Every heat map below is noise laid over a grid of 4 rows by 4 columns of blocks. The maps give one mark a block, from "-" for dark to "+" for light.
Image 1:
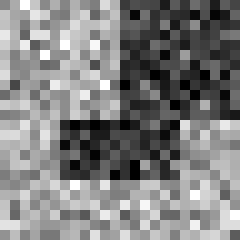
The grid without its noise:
+ + - -
+ + - -
+ - - +
+ + + +
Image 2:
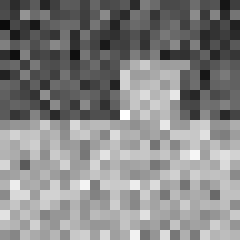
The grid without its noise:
- - - -
- - + -
+ + + +
+ + + +
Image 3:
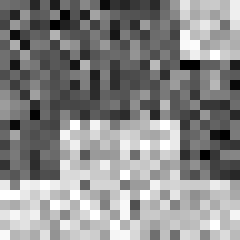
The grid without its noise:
- - - +
- - - -
- + + -
+ + + +
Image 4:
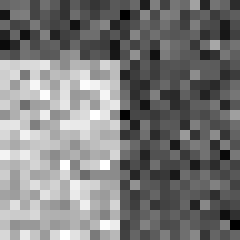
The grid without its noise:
- - - -
+ + - -
+ + - -
+ + - -
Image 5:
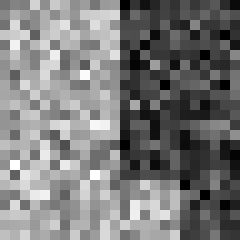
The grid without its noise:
+ + - -
+ + - -
+ + - -
+ + + -
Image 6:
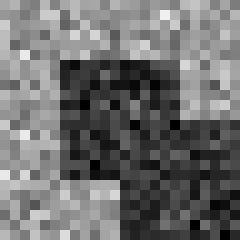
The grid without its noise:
+ + + +
+ - - +
+ - - -
+ + - -
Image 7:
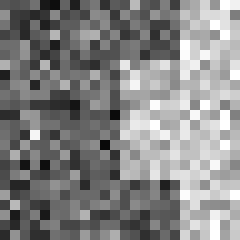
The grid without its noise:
- - - +
- - + +
- - + +
- - - +
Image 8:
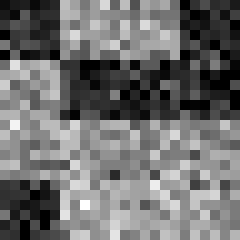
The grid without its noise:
- + + -
+ - - -
+ + + +
- + + +
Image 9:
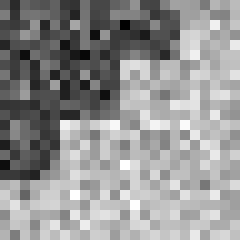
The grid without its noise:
- - - +
- - + +
- + + +
+ + + +
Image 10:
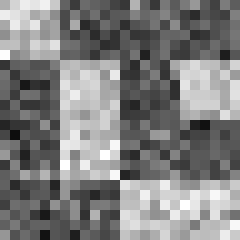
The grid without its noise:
+ - - -
- + - +
- + - -
- - + +
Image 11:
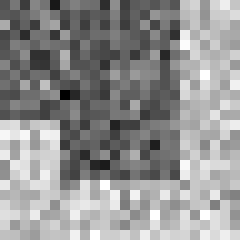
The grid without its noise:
- - - +
- - - +
+ - - +
+ + + +
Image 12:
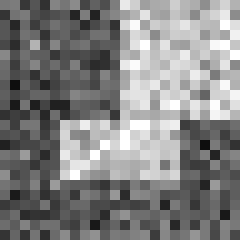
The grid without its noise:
- - + +
- - + +
- + + -
- - - -
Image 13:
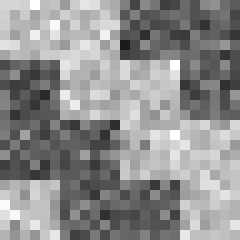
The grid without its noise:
+ + - -
- + + -
- - + +
+ - - +
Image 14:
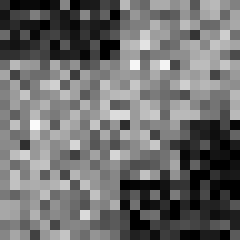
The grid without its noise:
- - + +
+ + + +
+ + + -
+ + - -
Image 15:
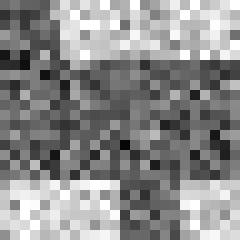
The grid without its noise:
- + + +
- - - -
- - - -
+ + - +
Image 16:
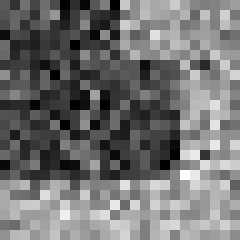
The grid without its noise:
- - + +
- - - +
- - - +
+ + + +
